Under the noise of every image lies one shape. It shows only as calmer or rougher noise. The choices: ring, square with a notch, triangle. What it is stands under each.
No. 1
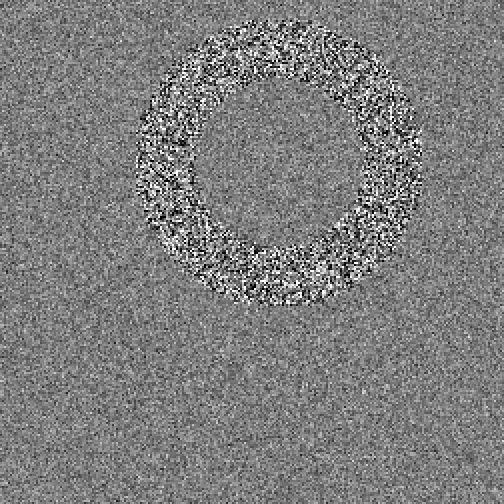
rough ring
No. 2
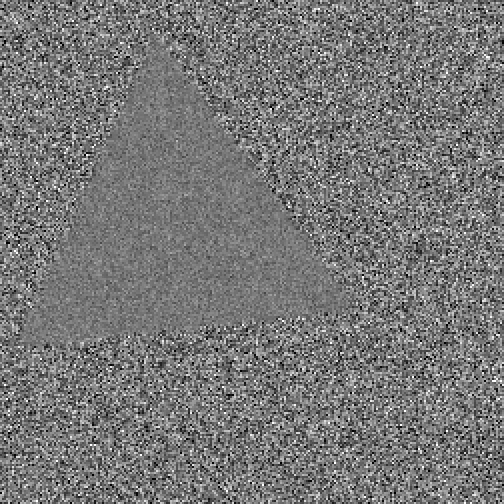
calm triangle
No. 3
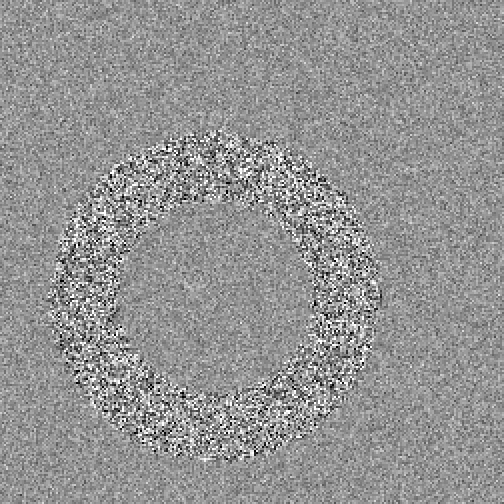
rough ring
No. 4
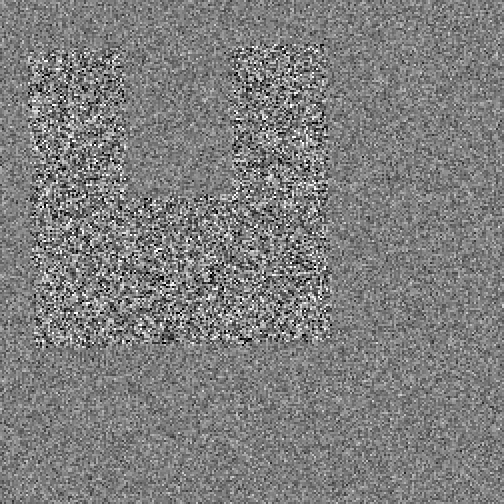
rough square with a notch
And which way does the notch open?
up
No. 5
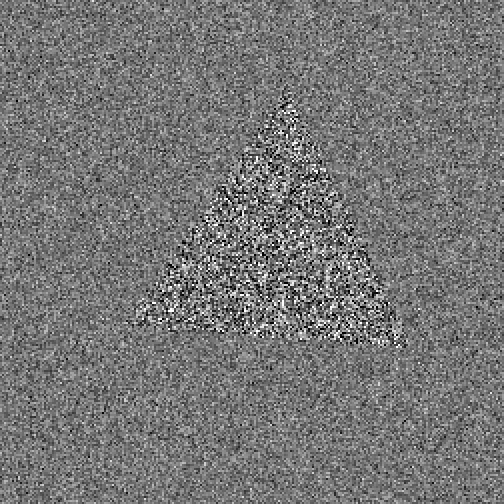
rough triangle
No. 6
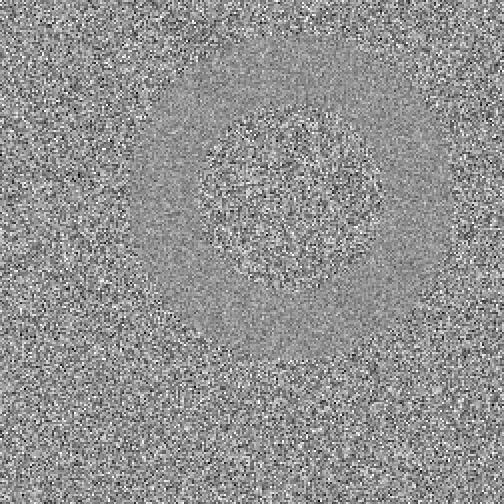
calm ring
